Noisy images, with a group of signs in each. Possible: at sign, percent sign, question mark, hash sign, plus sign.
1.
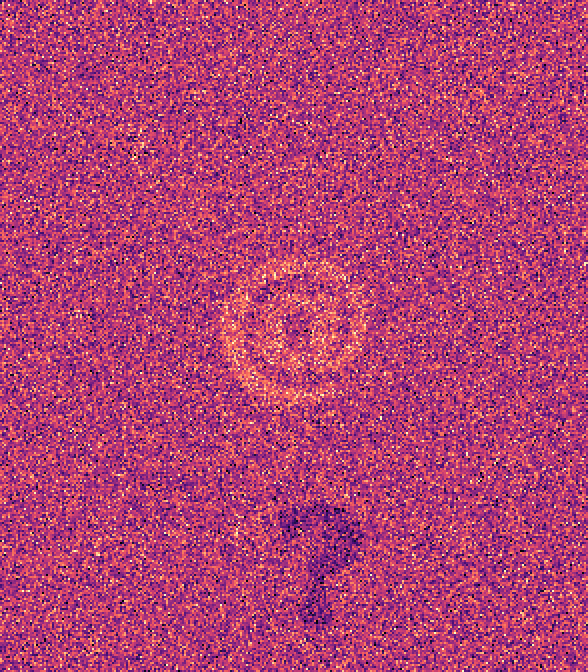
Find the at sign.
centre
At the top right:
nothing
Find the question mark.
bottom middle
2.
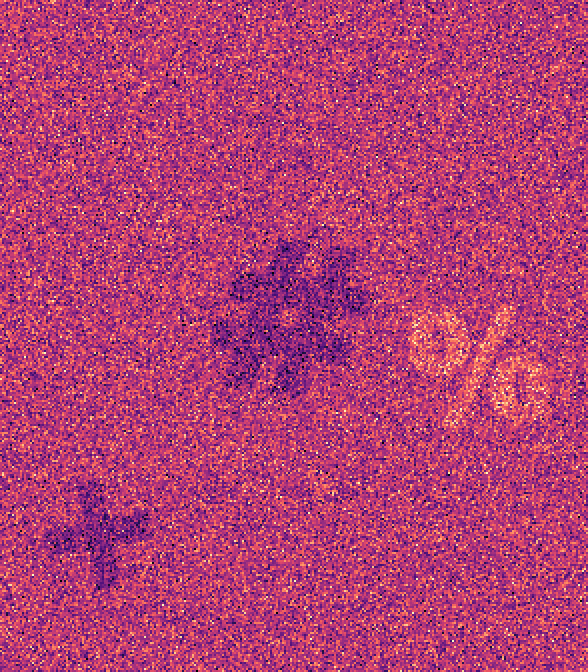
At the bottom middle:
nothing
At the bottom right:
nothing
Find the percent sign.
middle right
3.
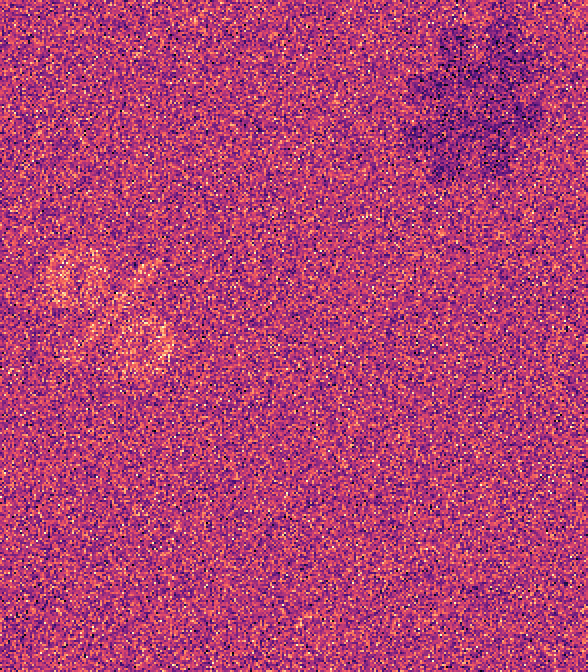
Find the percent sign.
middle left
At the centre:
nothing
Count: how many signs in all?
2
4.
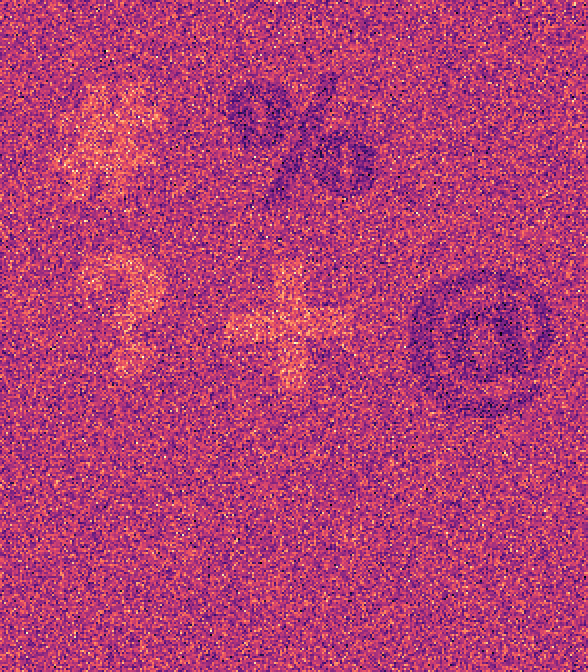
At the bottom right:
nothing
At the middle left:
question mark
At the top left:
hash sign
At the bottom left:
nothing
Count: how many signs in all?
5
